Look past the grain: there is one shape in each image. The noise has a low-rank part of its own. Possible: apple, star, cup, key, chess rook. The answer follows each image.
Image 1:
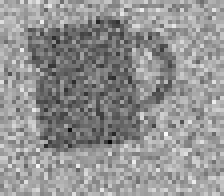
cup
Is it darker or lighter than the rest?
darker
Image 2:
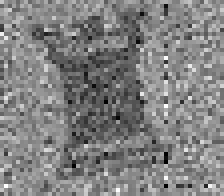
chess rook
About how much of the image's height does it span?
nearly all
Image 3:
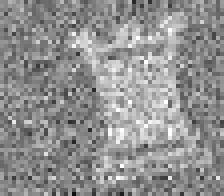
chess rook
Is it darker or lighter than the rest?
lighter
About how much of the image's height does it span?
nearly all
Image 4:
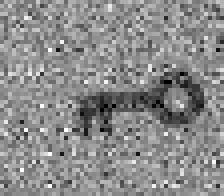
key
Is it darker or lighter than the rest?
darker
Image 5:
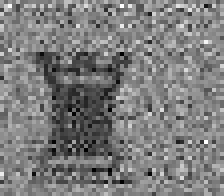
chess rook
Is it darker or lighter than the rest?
darker
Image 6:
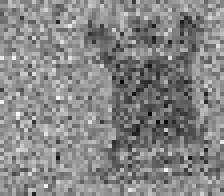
chess rook
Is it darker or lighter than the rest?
darker
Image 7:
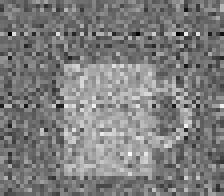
cup
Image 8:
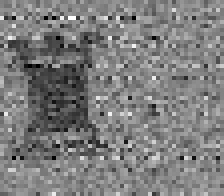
chess rook
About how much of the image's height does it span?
two thirds
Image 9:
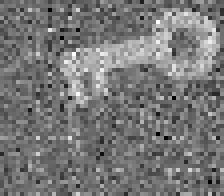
key
